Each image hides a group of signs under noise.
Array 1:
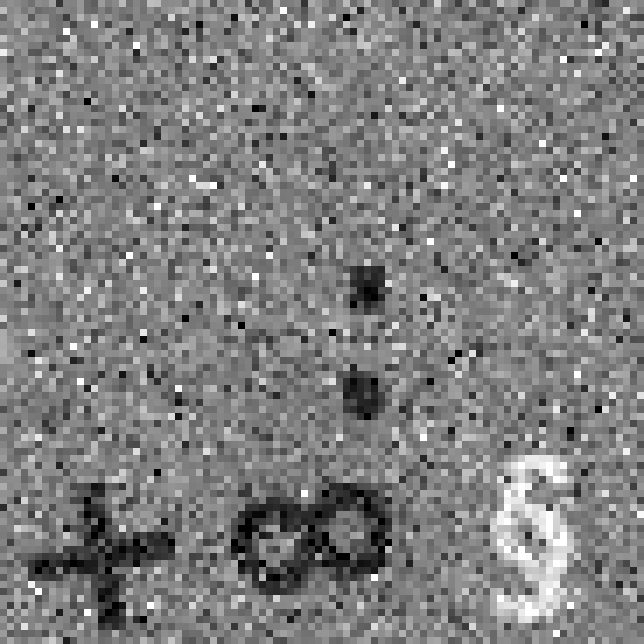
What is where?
centre: dark colon; bottom left: dark plus sign; bottom middle: dark infinity sign; bottom right: light section sign
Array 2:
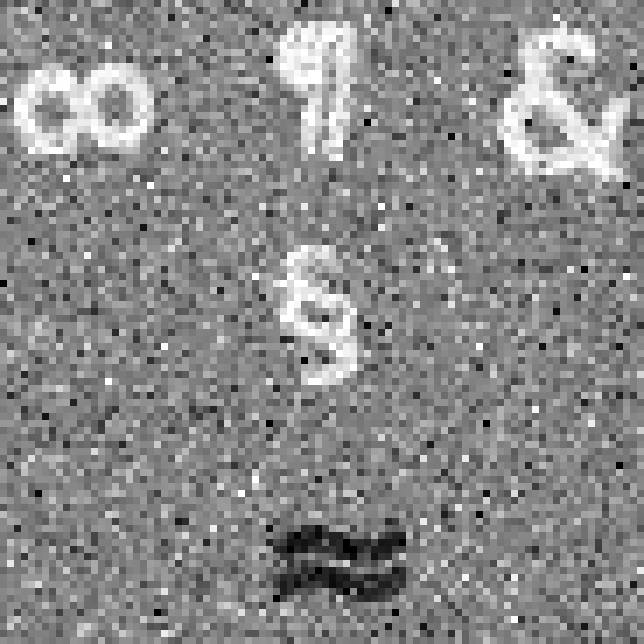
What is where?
top left: light infinity sign; top middle: light pilcrow; top right: light ampersand; centre: light section sign; bottom middle: dark approximately sign
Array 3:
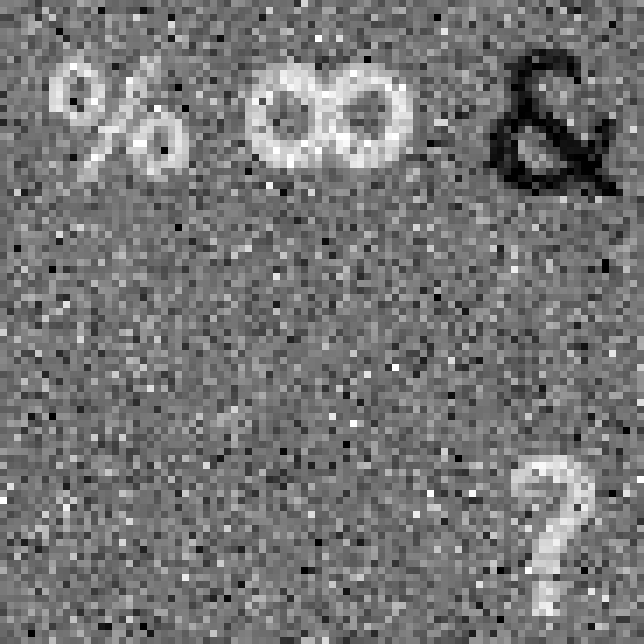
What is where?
top left: light percent sign; top middle: light infinity sign; top right: dark ampersand; bottom right: light question mark
